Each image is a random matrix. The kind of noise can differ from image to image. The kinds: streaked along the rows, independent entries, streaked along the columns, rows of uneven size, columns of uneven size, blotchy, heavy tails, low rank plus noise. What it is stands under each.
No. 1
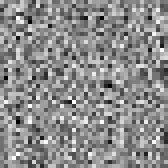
low rank plus noise
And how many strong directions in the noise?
three or four
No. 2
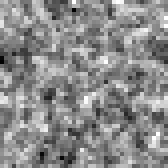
blotchy
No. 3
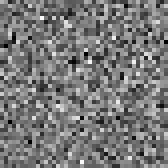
independent entries
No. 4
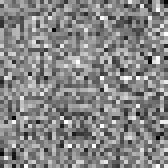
low rank plus noise
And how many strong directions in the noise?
five to eight
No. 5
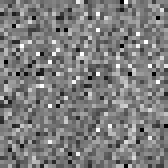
heavy tails
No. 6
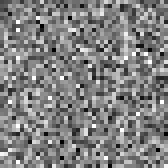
independent entries
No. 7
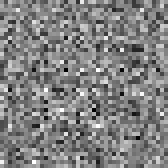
low rank plus noise
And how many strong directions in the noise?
three or four
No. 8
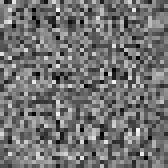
low rank plus noise
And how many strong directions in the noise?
three or four
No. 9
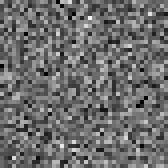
independent entries
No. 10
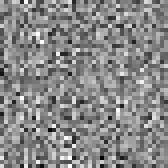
low rank plus noise
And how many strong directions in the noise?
one
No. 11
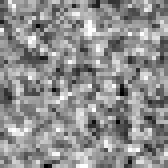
blotchy
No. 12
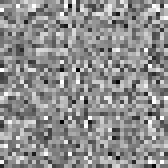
low rank plus noise
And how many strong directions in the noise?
five to eight
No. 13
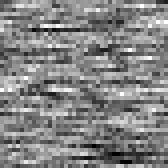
streaked along the rows
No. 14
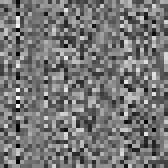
columns of uneven size
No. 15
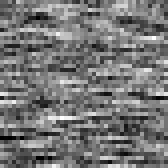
streaked along the rows
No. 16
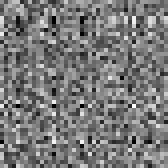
low rank plus noise
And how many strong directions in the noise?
one
